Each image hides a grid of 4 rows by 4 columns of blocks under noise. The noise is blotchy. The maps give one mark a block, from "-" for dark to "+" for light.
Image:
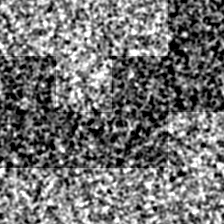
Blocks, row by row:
+ + + -
- + - -
- - - +
+ + + +
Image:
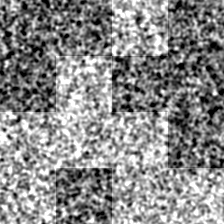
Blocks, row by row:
- - + -
- + - -
+ + + -
+ - + +
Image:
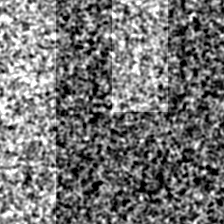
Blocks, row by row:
+ - + -
+ - + -
+ - - -
+ - - -
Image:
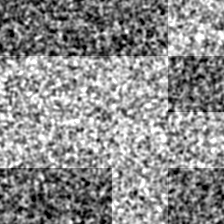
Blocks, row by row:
- - - +
+ + + -
+ + + +
- - + -
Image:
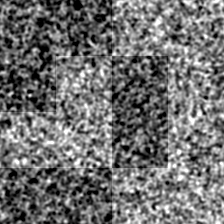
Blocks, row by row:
- - + +
- + - +
+ + - +
- - + +
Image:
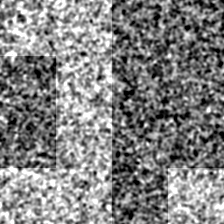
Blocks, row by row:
+ + - -
- + - -
- + - -
+ + - +
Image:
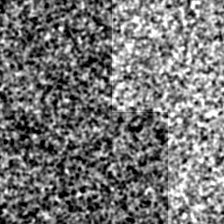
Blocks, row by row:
- - + +
- - + +
- - - +
- - - +
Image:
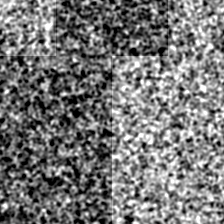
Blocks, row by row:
+ - - +
- - + +
- - + +
- - + +
